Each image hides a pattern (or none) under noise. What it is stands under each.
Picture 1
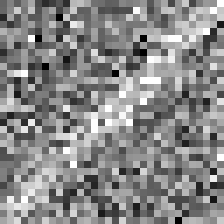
a diagonal band
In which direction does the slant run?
bottom left to top right
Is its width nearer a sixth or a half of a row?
a sixth
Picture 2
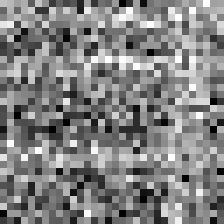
bands of rows crossing bands of columns
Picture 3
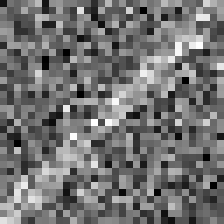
a diagonal band
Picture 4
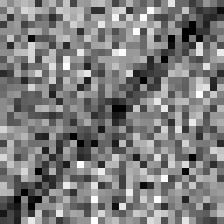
a diagonal band
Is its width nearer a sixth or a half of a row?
a sixth
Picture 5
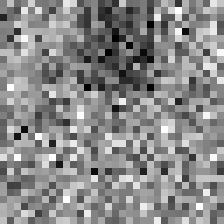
one block
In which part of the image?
top middle
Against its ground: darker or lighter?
darker
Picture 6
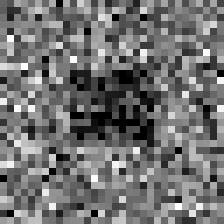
one block
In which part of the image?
centre
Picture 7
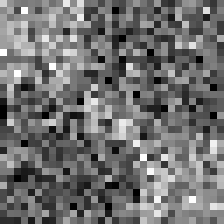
blocks along the diagonal
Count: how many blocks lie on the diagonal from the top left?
3
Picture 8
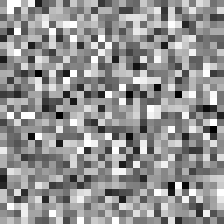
only noise
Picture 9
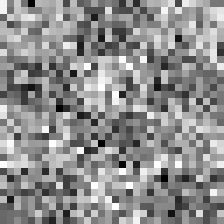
a checkerboard
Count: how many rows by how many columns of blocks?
4 by 3
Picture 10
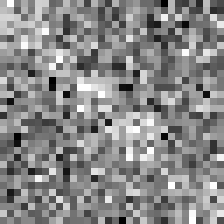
blocks along the diagonal
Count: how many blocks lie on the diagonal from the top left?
6
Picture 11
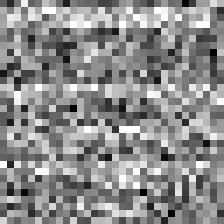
bands of rows
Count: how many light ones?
4
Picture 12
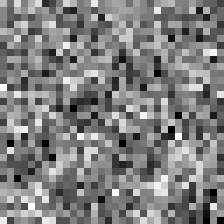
a checkerboard
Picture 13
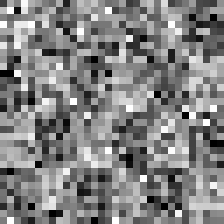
a checkerboard
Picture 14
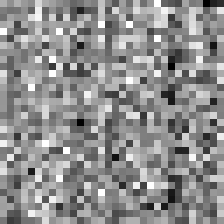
bands of columns
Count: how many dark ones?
5
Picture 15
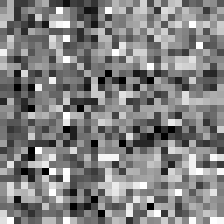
bands of rows crossing bands of columns
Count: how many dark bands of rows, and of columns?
2 and 2
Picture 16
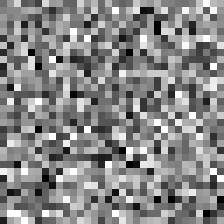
only noise
